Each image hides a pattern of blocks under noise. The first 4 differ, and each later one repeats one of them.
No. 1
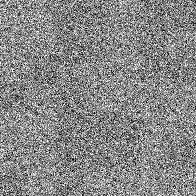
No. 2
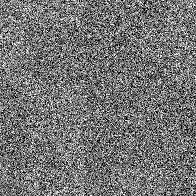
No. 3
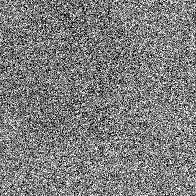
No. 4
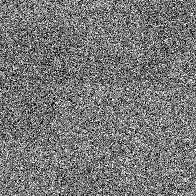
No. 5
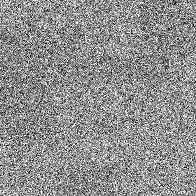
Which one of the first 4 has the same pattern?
4
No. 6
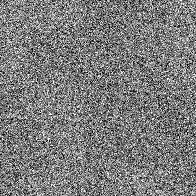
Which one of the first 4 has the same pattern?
2
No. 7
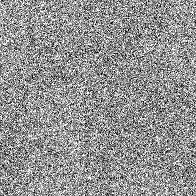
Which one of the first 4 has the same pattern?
2
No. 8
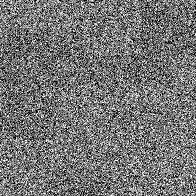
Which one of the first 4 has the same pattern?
4
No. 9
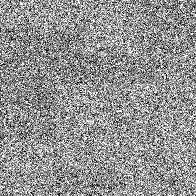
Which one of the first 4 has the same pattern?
4
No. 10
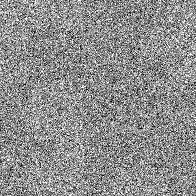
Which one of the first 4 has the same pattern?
2
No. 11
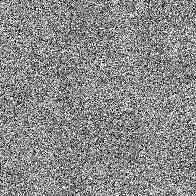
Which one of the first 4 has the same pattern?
1
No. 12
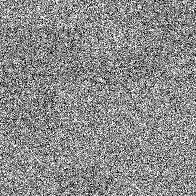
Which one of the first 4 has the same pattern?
4
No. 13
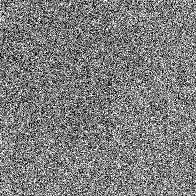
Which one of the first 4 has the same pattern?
3
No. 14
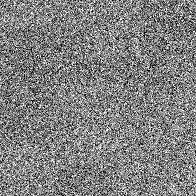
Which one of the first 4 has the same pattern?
4
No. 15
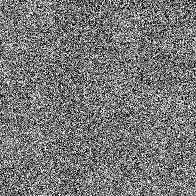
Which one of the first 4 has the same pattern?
1
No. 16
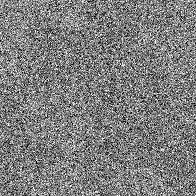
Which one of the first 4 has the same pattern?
2
